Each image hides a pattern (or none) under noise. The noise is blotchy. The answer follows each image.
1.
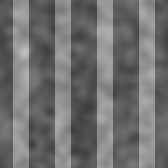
vertical stripes
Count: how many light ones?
4
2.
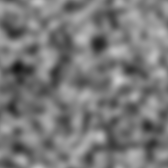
only noise
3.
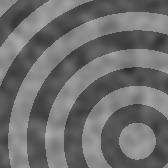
rings round one point
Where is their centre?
bottom right
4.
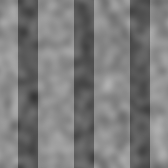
vertical stripes
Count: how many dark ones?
3
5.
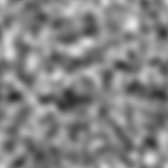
only noise
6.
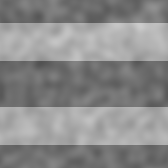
horizontal stripes
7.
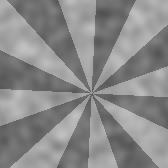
spokes from one point
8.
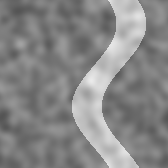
a wavy band
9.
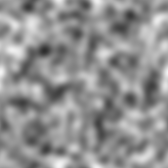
only noise
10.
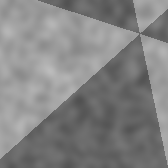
spokes from one point
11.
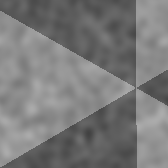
spokes from one point
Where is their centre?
middle right
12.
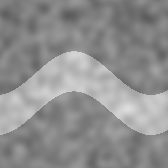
a wavy band
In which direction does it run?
left to right
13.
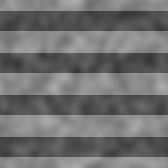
horizontal stripes
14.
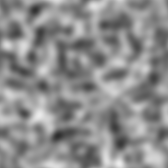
only noise
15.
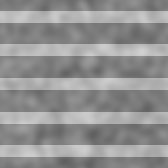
horizontal stripes
